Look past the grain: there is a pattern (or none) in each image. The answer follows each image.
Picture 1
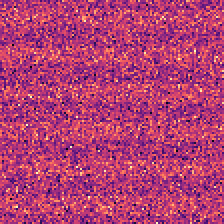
horizontal stripes
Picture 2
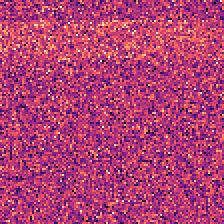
one horizontal stripe
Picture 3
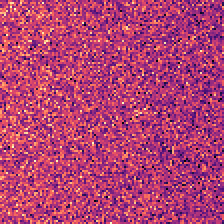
a smooth slope
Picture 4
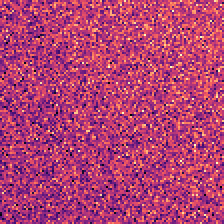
a smooth slope
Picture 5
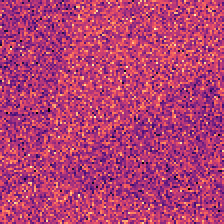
spokes from one point
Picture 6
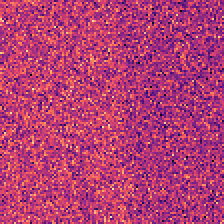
a sharp edge
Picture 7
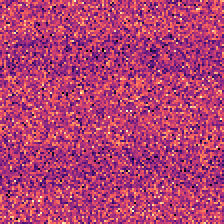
horizontal stripes
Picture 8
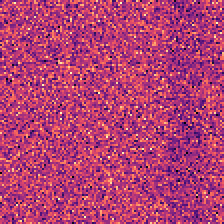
one vertical stripe
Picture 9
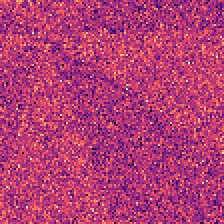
spokes from one point
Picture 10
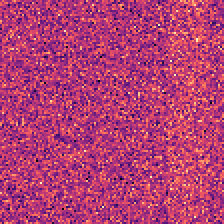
one vertical stripe
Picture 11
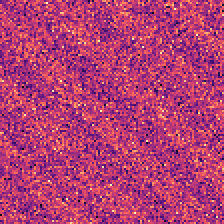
diagonal stripes
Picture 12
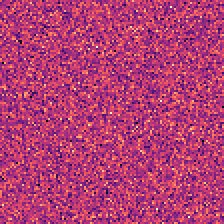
only noise
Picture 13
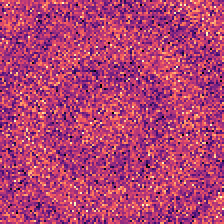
rings round one point
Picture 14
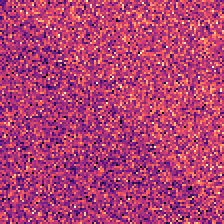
a sharp edge
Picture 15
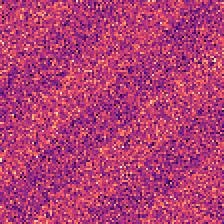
diagonal stripes
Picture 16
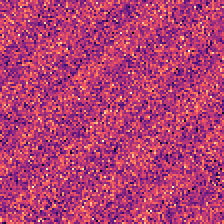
diagonal stripes
